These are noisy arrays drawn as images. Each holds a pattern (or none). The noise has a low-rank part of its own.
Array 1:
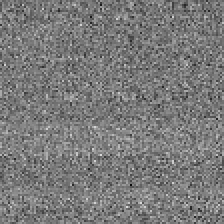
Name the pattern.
bands of rows
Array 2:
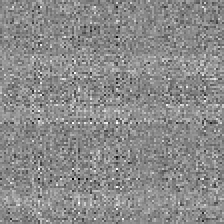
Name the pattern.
bands of rows
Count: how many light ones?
3
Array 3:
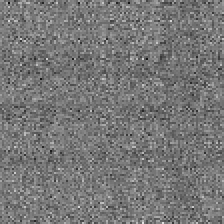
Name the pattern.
bands of rows crossing bands of columns
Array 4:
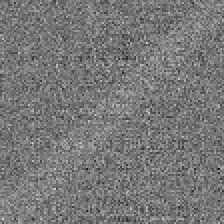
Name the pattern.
a diagonal band
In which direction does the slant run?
bottom left to top right
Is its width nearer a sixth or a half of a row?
a sixth
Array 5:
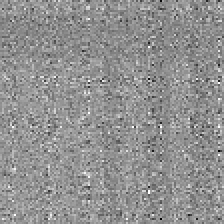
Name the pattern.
bands of rows crossing bands of columns
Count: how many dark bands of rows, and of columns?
1 and 3
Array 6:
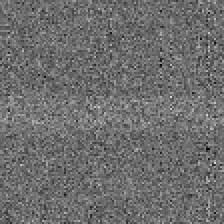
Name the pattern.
one band of rows
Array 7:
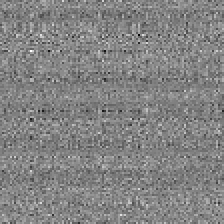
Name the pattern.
bands of rows
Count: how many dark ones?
5
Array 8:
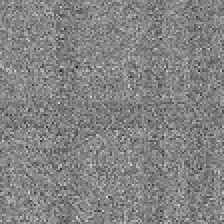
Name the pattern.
bands of rows crossing bands of columns
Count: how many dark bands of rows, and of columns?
1 and 3
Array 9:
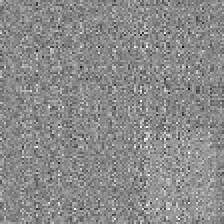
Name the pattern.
one block
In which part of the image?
bottom right
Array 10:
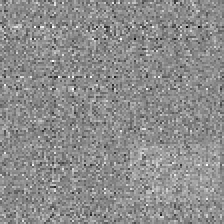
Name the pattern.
one block
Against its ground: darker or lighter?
lighter
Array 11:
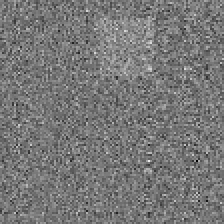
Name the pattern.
one block
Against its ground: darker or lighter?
lighter
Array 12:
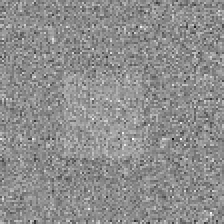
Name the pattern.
one block
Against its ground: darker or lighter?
lighter
